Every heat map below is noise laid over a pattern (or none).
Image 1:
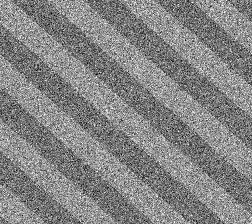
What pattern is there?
diagonal stripes
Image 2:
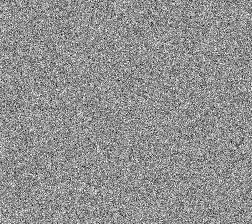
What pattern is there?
only noise
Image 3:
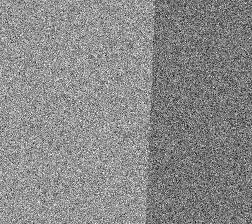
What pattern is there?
a sharp edge
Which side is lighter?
left
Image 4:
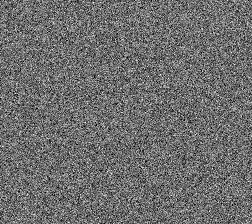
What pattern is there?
only noise
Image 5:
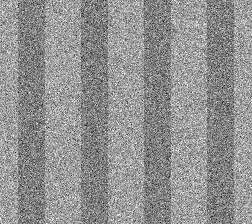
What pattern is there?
vertical stripes
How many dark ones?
4
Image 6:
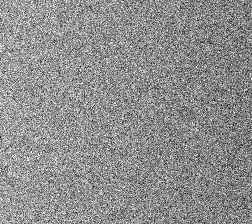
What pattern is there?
a smooth slope
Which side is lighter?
left
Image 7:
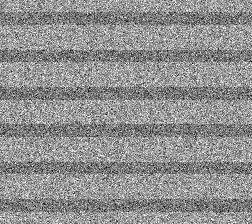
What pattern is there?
horizontal stripes
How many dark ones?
6
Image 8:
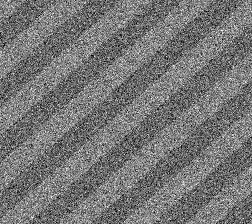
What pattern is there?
diagonal stripes
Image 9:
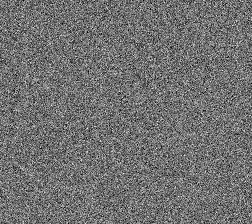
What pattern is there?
only noise
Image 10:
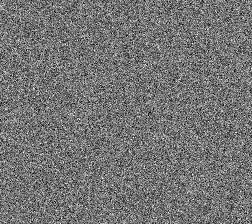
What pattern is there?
only noise
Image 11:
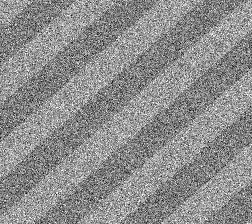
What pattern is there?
diagonal stripes
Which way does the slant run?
bottom left to top right
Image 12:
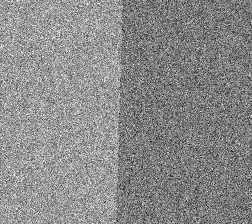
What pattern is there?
a sharp edge
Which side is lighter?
left
